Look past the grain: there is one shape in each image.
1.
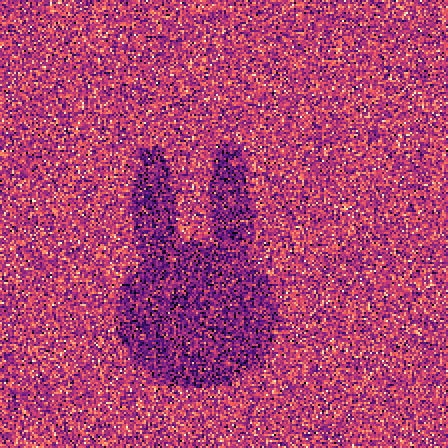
rabbit's head
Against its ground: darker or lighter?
darker
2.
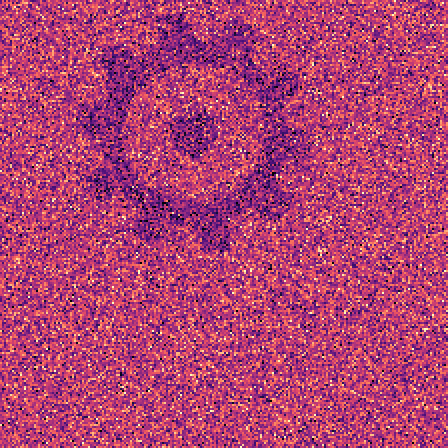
gear
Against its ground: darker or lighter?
darker
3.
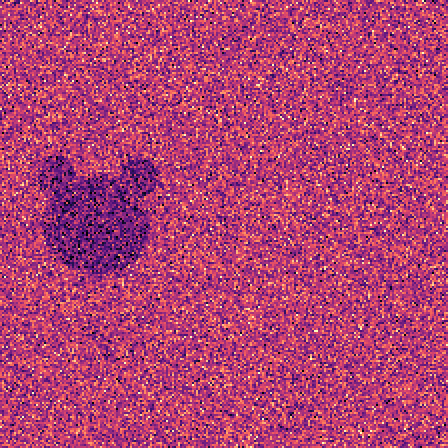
bear's head
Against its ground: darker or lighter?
darker
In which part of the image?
middle left
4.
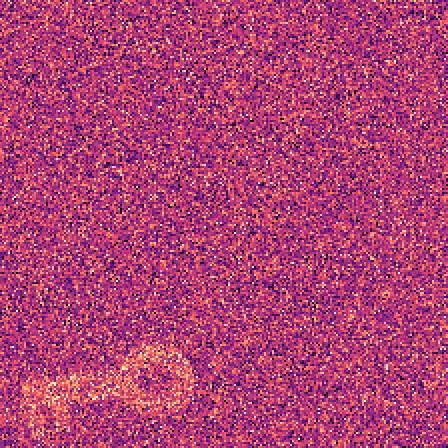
key
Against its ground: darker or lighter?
lighter
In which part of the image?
bottom left
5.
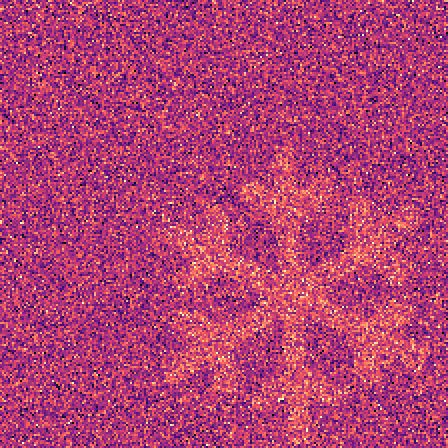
snowflake
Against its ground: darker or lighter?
lighter
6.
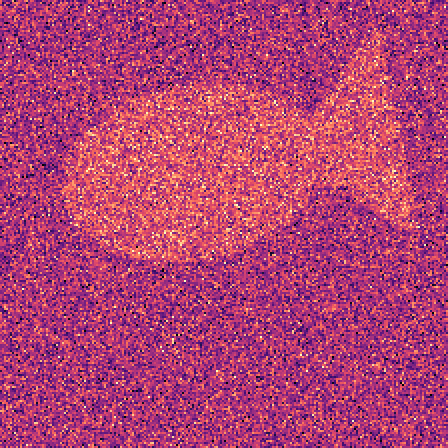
fish
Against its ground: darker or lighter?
lighter
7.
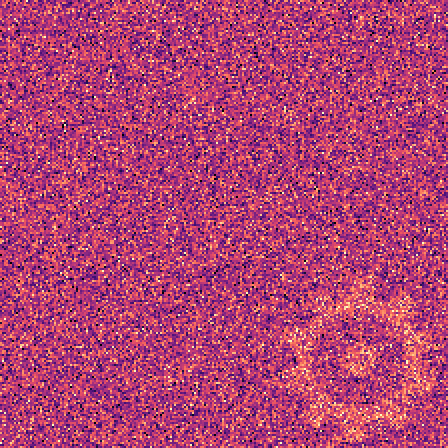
gear
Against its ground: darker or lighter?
lighter
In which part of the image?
bottom right
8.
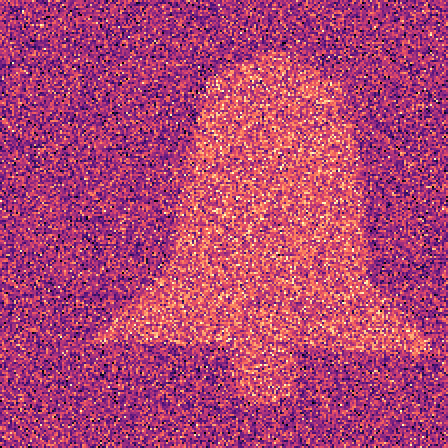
bell
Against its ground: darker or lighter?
lighter
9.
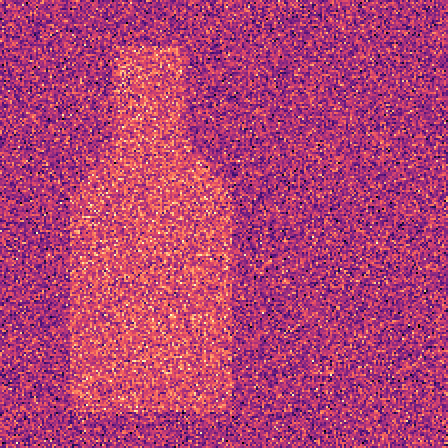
bottle
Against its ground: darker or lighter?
lighter
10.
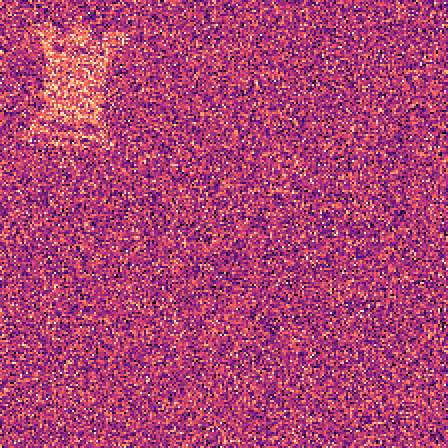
chess rook
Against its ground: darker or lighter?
lighter
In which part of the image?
top left
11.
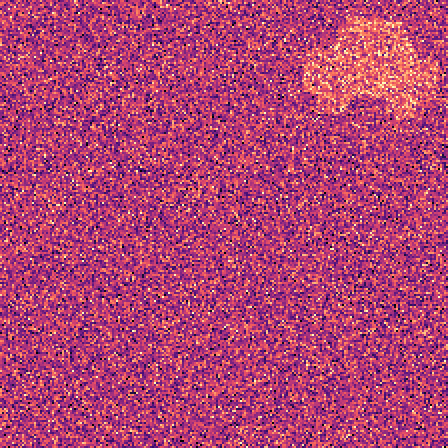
car
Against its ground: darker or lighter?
lighter
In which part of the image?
top right
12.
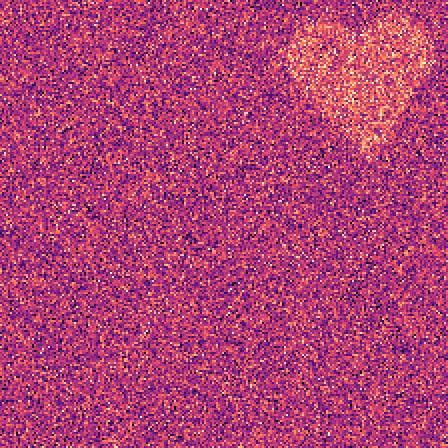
heart
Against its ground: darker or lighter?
lighter
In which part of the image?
top right
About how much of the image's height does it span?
a third
